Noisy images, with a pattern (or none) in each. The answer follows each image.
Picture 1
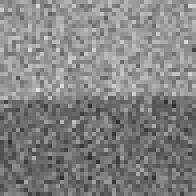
a sharp edge
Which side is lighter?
top
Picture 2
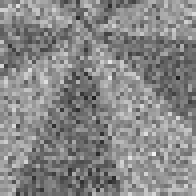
spokes from one point
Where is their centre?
top middle
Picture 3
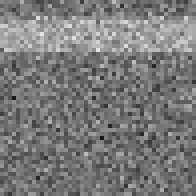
one horizontal stripe
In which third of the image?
top
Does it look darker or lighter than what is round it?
lighter
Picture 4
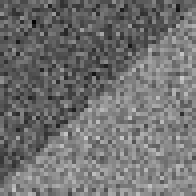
a sharp edge
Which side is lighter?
bottom right
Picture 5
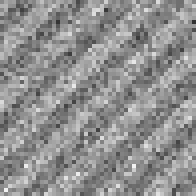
diagonal stripes
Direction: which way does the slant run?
bottom left to top right
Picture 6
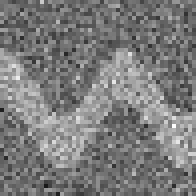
a wavy band
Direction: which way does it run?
left to right
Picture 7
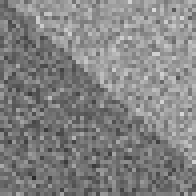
a sharp edge
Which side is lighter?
top right
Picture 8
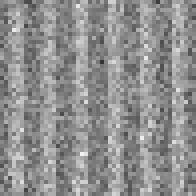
vertical stripes
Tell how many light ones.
6
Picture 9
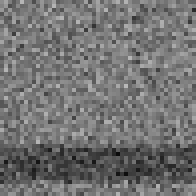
one horizontal stripe
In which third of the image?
bottom
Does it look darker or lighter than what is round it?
darker
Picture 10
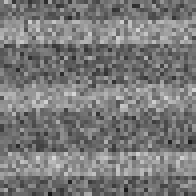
horizontal stripes
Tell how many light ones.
3
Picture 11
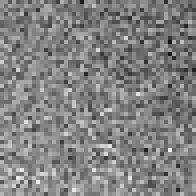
a smooth slope
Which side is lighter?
bottom left
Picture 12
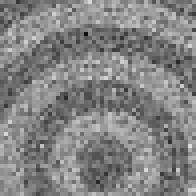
rings round one point
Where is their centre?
bottom middle
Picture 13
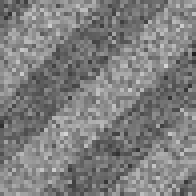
diagonal stripes
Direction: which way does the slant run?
bottom left to top right
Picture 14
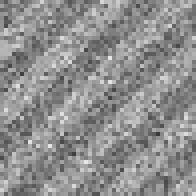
diagonal stripes
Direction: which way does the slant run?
bottom left to top right
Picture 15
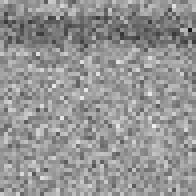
one horizontal stripe
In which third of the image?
top
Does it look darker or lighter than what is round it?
darker
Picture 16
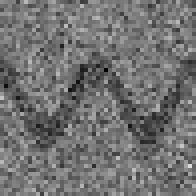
a wavy band
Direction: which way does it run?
left to right
